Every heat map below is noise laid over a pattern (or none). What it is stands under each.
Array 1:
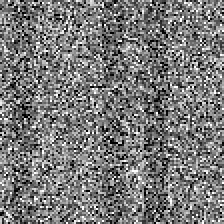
bands of columns
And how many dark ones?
3
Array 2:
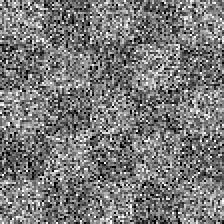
a checkerboard
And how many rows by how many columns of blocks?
5 by 5
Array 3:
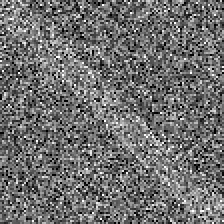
a diagonal band
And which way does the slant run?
top left to bottom right
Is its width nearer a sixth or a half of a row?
a sixth
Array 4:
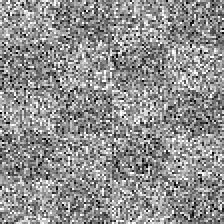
a checkerboard
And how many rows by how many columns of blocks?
5 by 4
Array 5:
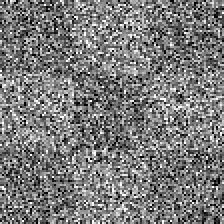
a checkerboard
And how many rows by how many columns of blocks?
3 by 3
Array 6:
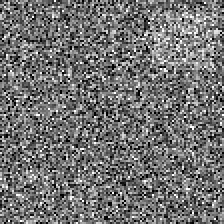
one block
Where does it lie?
top right
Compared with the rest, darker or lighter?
lighter
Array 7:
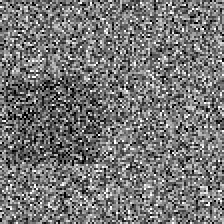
one block
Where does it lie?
middle left
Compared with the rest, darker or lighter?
darker
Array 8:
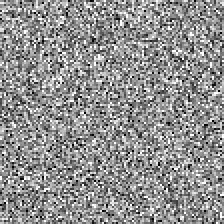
only noise
